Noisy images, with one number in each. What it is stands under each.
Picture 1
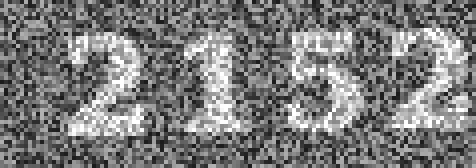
2152
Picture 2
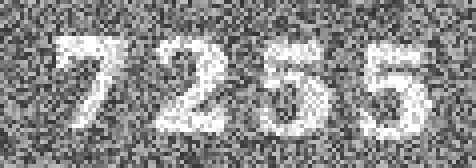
7255
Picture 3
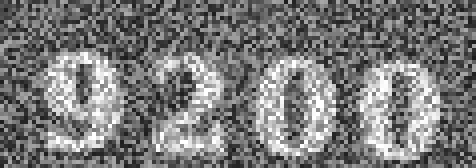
9200
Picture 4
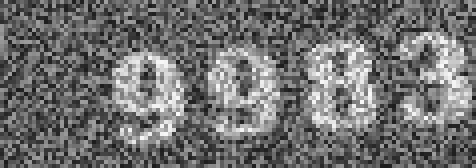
9983
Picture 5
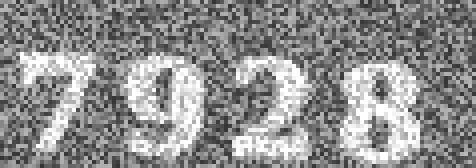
7928
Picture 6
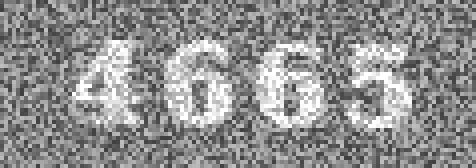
4665
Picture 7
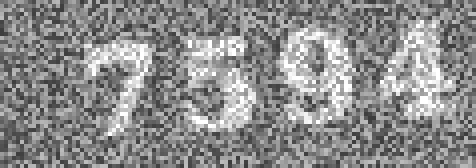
7594
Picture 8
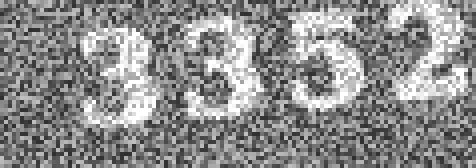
3352
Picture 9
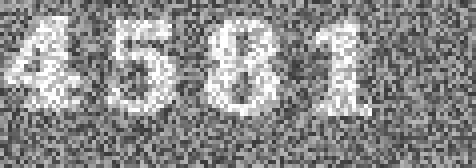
4581
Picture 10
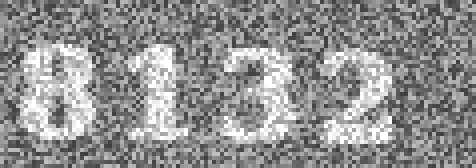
8132
